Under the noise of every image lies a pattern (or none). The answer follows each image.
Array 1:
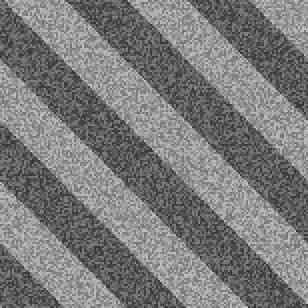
diagonal stripes
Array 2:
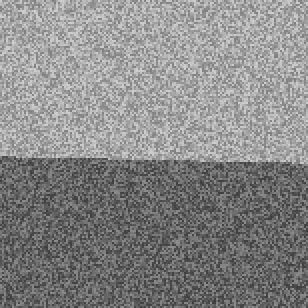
a sharp edge
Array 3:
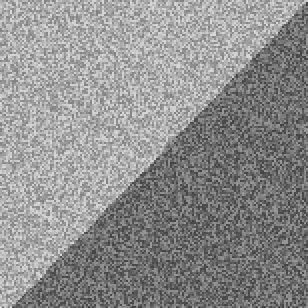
a sharp edge
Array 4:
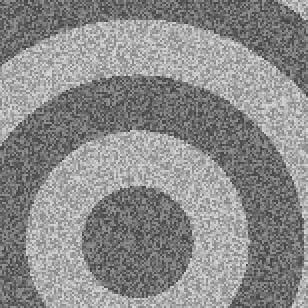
rings round one point
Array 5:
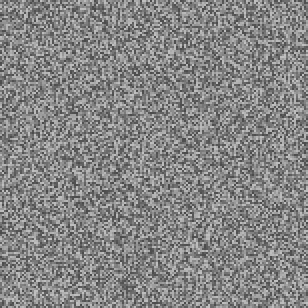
only noise
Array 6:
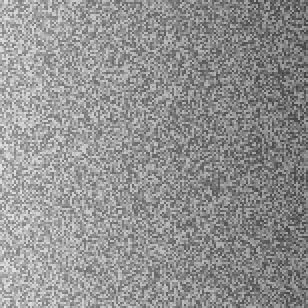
a smooth slope
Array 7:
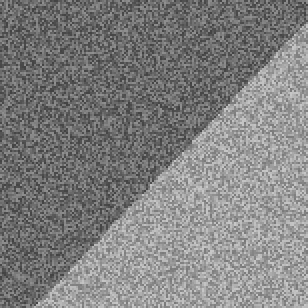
a sharp edge
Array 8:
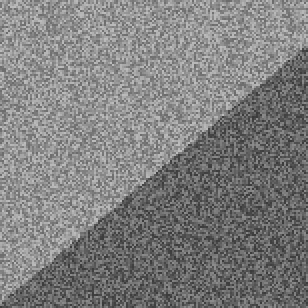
a sharp edge
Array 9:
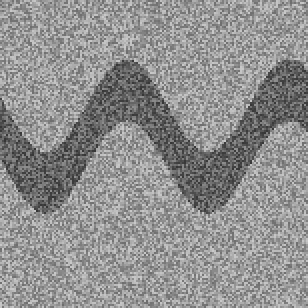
a wavy band
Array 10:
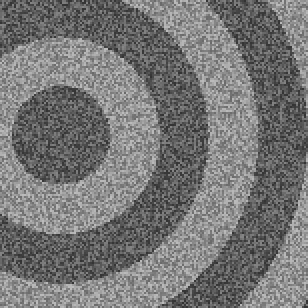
rings round one point
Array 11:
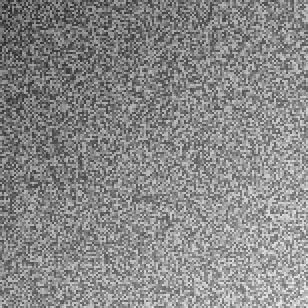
a smooth slope
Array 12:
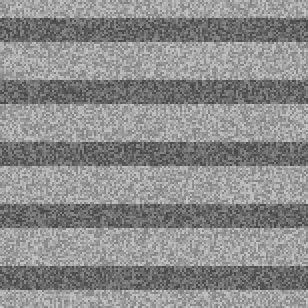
horizontal stripes
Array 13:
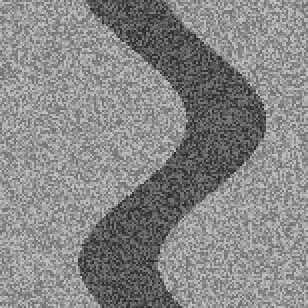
a wavy band
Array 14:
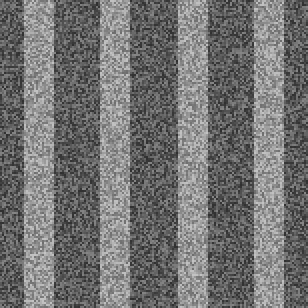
vertical stripes
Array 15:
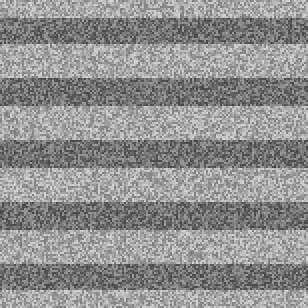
horizontal stripes
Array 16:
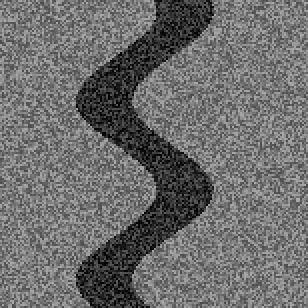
a wavy band
